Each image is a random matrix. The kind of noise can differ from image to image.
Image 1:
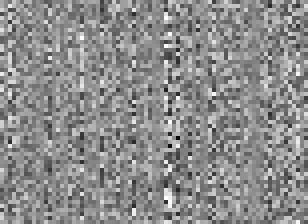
columns of uneven size
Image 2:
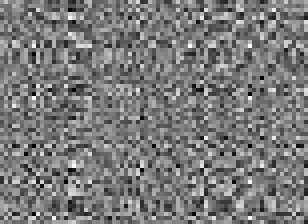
low rank plus noise
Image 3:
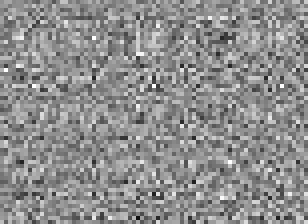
low rank plus noise
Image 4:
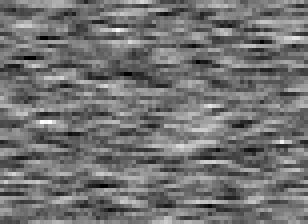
streaked along the rows
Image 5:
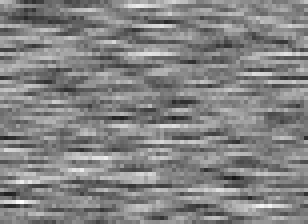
streaked along the rows
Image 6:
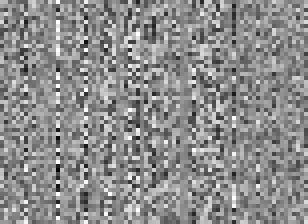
columns of uneven size
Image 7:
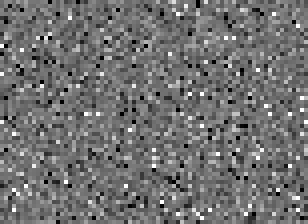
heavy tails
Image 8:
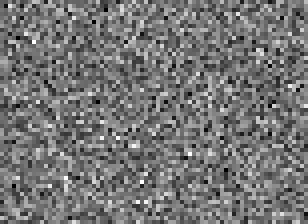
independent entries
